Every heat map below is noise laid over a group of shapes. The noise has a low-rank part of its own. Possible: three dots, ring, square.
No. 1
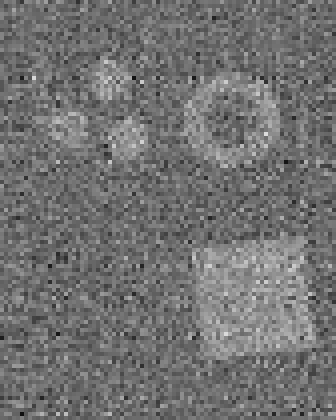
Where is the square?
bottom right
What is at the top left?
three dots
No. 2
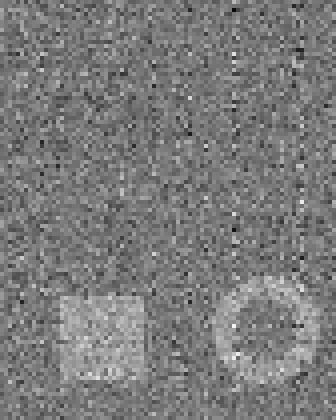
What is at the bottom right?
ring
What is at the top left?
nothing
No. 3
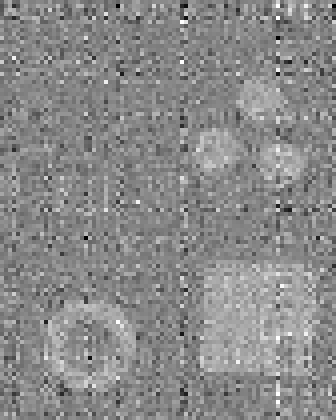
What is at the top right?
three dots
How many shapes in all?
3
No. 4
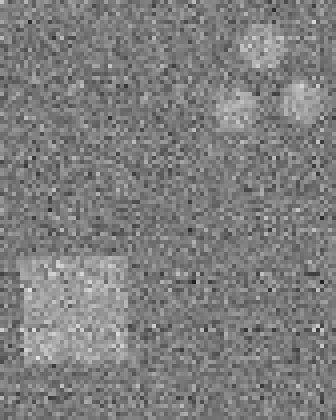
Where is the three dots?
top right
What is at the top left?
nothing
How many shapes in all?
2
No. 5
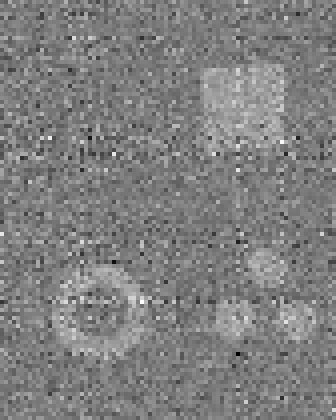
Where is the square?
top right
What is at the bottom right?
three dots
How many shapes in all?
3
